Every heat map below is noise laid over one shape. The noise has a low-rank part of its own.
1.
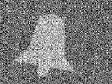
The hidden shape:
bell
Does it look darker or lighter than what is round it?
lighter
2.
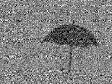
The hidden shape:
umbrella
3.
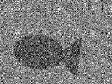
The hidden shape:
fish
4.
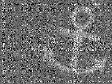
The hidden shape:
anchor
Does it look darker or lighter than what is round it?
lighter
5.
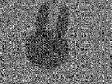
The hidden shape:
rabbit's head
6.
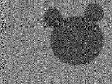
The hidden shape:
bear's head
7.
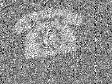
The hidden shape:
telephone
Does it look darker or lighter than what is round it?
lighter
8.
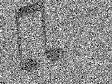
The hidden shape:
pair of musical notes
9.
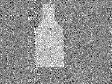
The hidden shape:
bottle
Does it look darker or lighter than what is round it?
lighter
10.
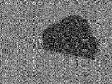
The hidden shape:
cloud
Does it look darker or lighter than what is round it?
darker
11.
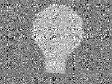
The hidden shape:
light bulb
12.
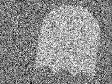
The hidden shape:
ghost
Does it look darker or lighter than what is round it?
lighter
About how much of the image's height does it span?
nearly all
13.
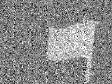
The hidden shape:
flag
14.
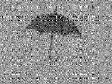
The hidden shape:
umbrella
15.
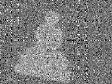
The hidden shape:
chess pawn
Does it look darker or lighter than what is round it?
lighter
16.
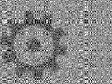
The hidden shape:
gear
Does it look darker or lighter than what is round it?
darker
